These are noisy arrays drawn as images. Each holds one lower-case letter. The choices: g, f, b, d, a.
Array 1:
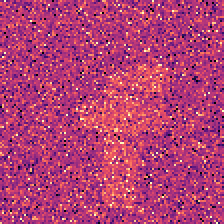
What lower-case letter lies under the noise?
f
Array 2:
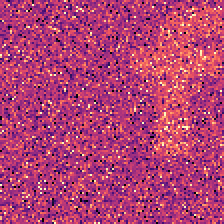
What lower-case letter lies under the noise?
f
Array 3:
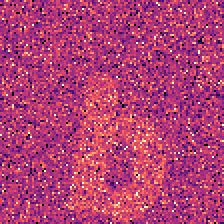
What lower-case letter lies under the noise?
b
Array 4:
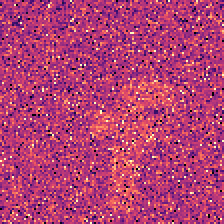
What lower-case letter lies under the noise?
f
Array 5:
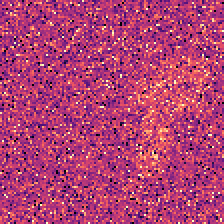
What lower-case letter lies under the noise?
f
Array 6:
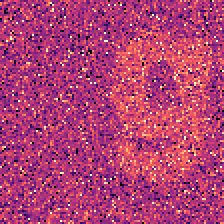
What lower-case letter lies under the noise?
g
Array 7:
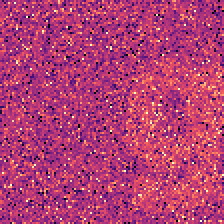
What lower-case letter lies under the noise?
g
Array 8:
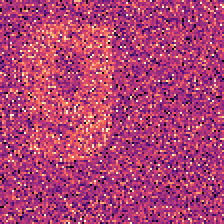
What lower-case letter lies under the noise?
g
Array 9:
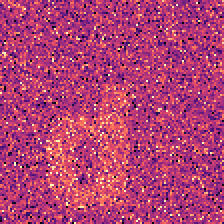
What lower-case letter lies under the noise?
d
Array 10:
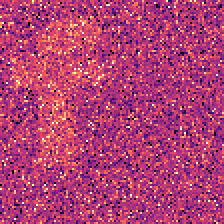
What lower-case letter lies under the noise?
f
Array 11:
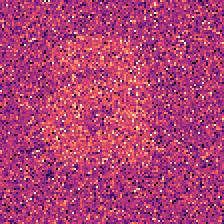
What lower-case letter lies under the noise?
a
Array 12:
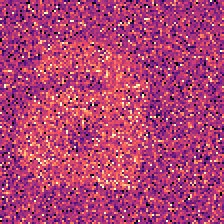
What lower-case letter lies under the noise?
a
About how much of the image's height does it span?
two thirds
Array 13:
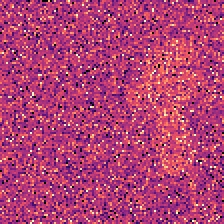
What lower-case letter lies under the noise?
f
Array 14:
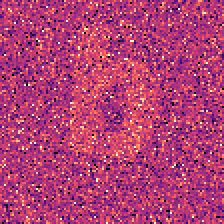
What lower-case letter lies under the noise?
b
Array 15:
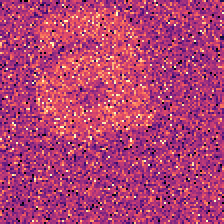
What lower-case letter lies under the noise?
a
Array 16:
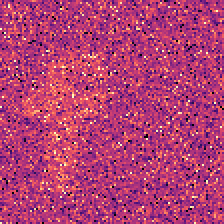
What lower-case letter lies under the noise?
f
